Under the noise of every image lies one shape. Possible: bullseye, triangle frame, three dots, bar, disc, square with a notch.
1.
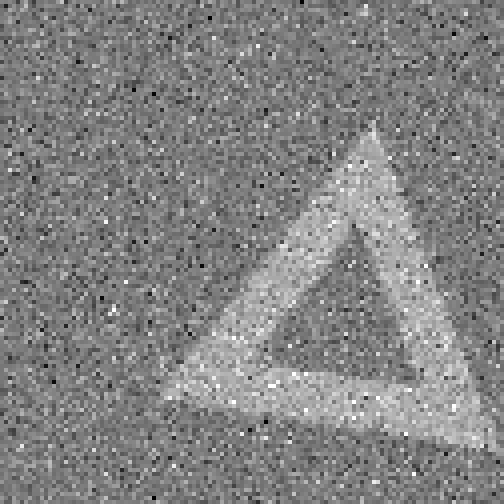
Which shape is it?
triangle frame
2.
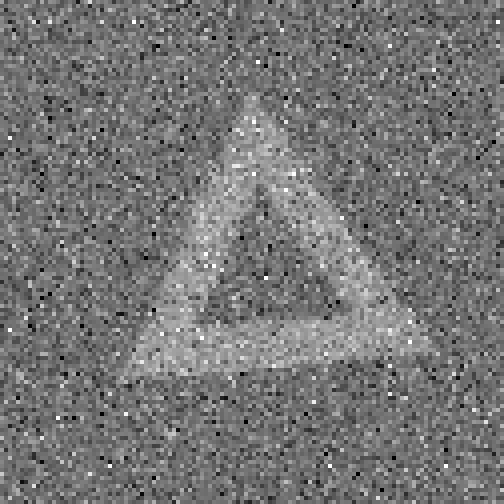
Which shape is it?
triangle frame
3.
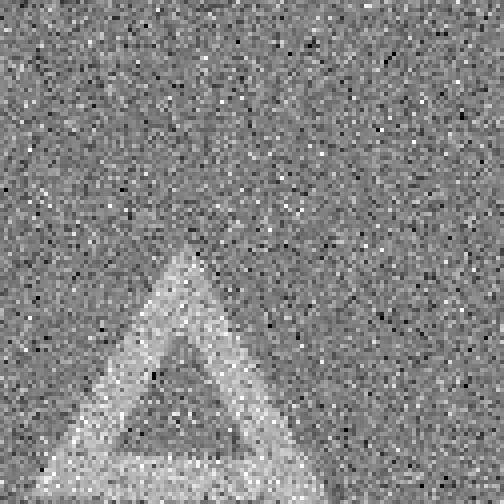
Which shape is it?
triangle frame
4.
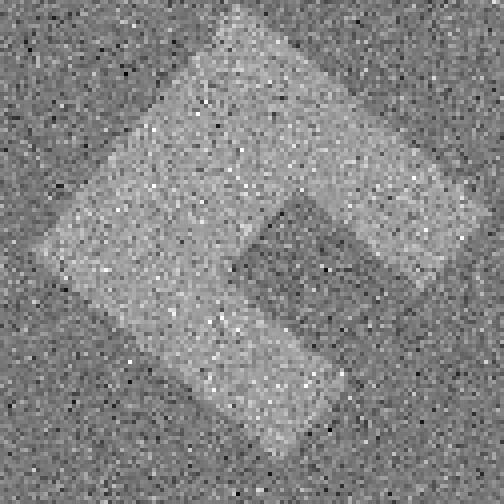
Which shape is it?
square with a notch
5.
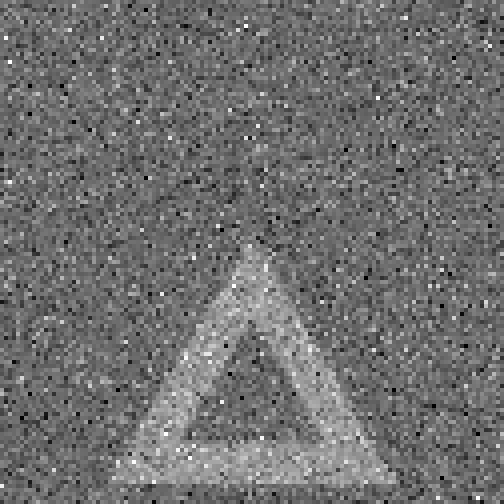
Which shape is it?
triangle frame
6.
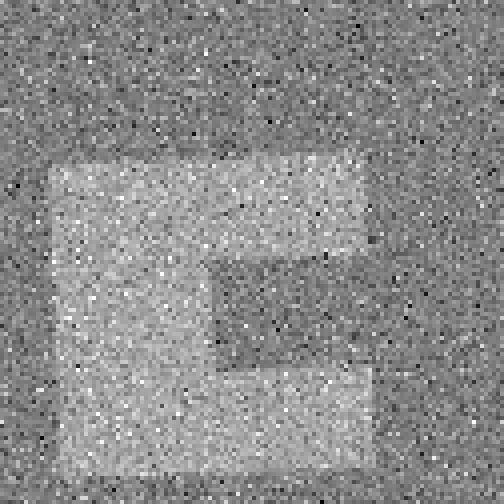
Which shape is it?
square with a notch
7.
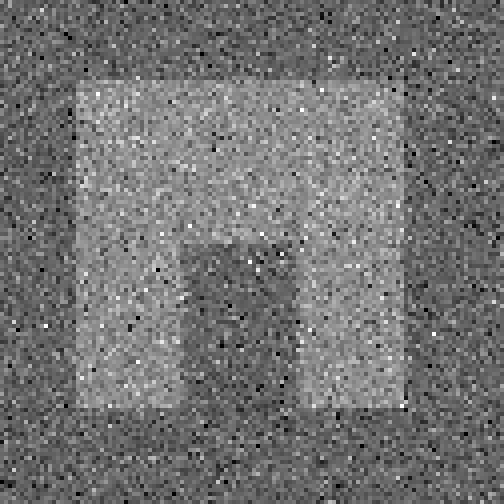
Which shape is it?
square with a notch
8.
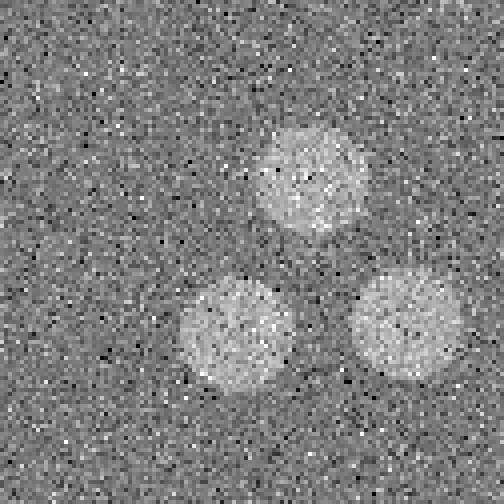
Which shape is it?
three dots
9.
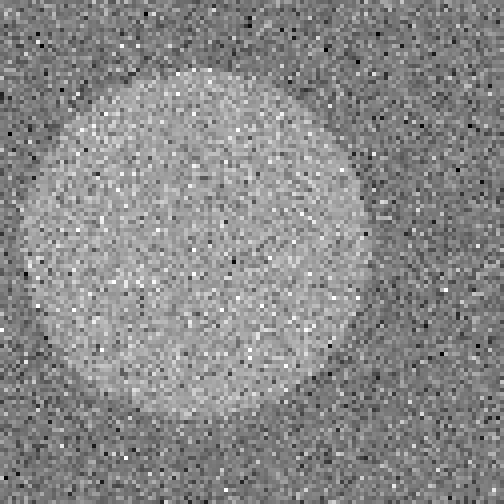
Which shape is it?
disc
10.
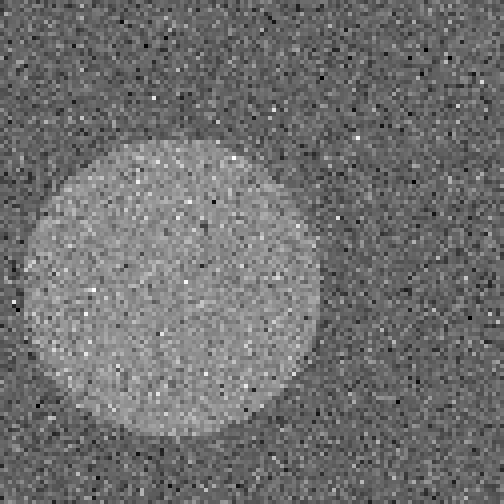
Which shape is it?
disc
